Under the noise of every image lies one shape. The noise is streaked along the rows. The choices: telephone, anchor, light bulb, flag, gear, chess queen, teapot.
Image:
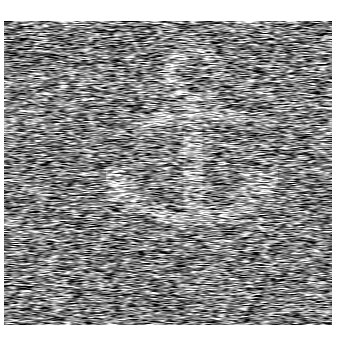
anchor
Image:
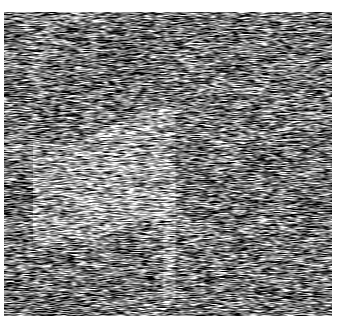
flag
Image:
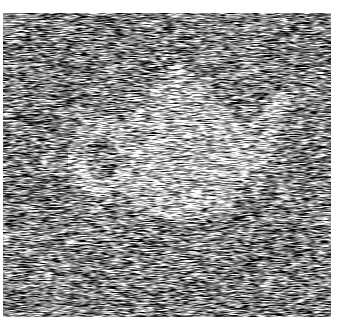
teapot
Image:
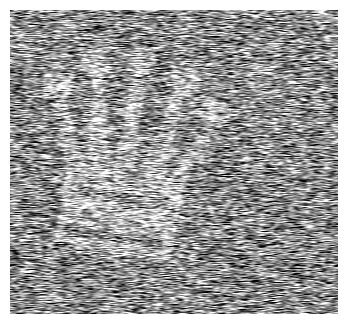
chess queen
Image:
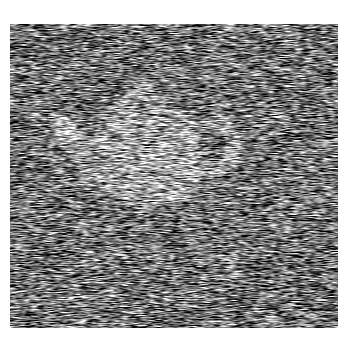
teapot
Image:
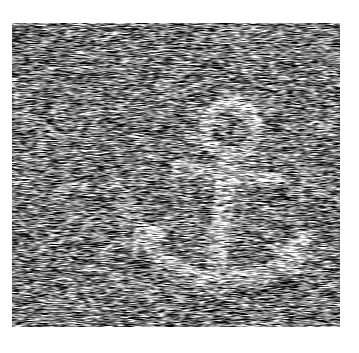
anchor
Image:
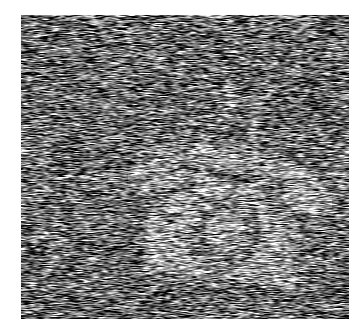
telephone
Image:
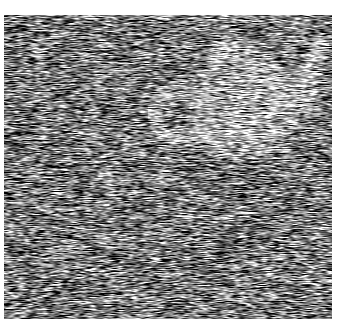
teapot
